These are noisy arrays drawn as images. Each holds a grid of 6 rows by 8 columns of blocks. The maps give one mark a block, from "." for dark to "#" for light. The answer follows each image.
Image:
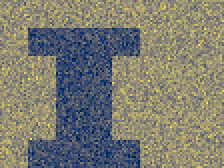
# # # # # # # #
# . . . . # # #
# # . . # # # #
# # . . # # # #
# # . . # # # #
# . . . . # # #
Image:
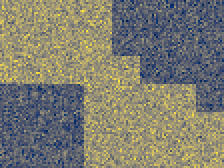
# # # # . . . .
# # # # . . . .
# # # # # . . .
. . . # # # # .
. . . # # # # #
. . . # # # # #
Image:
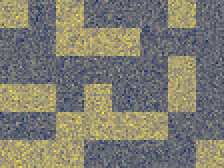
# . # . . . # .
. . # # # . . .
. . . . . . # .
# # . # . . # .
. . # # # # . .
# # # . . . . #
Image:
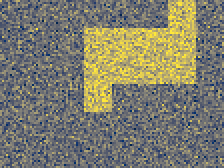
. . . . . . # .
. . . # # # # .
. . . # # # # .
. . . # . . . .
. . . . . . . .
. . . . . . . .
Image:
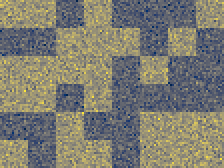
# # . # . . . #
. . # # # . # .
# # # # . # . .
# # . # . . . .
. . # . . # # #
# . # # . # # #
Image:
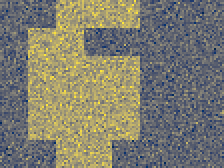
. . # # # . . .
. # # . . . . .
. # # # # . . .
. # # # # . . .
. # # # # . . .
. . # # . . . .
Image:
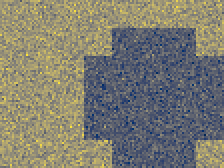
# # # # # # # #
# # # # . . . #
# # # . . . . .
# # # . . . . .
# # # . . . . .
# # # # . . . #
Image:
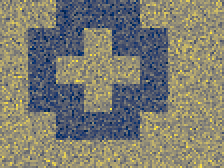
# # . . . # # #
# . . # . . # #
# . # # # . # #
# . . # . . # #
# # . . . # # #
# # # # # # # #
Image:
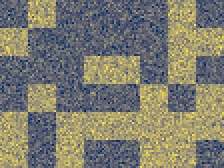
. # . . . . # .
# . . . . . # #
. . . # # . # .
. # . . . # . #
# . # # # # # #
# . # . . # # .
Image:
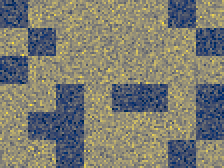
. # # # # # . #
# . # # # # # .
. # # # # # # #
# # . # . . # .
# . . # # # # .
# # . # # # . #
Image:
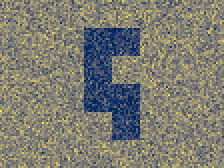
# # # # # # # #
# # # . . # # #
# # # . # # # #
# # # . . # # #
# # # # . # # #
# # # # # # # #
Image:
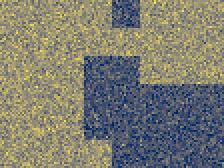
# # # # . # # #
# # # # # # # #
# # # . . # # #
# # # . . . . .
# # # . . . . .
# # # # . . . .
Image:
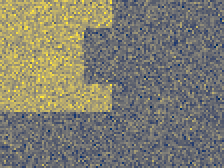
# # # # . . . .
# # # . . . . .
# # # . . . . .
# # # # . . . .
. . . . . . . .
. . . . . . . .
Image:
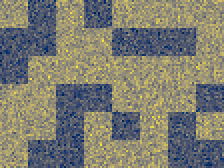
# . # . # # # #
. . # # . . . #
. # # # # # # #
# # . . # # # .
# # . # . # . #
# . . # # # . .
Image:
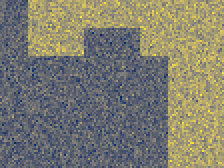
. # # # # # # #
. # # . . # # #
. . . . . . # #
. . . . . . # #
. . . . . . # #
. . . . . . # #
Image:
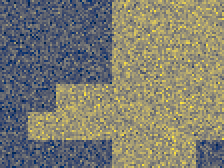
. . . . # # # #
. . . . # # # #
. . . . # # # #
. . # # # # # #
. # # # # # # #
. . . . # # # .
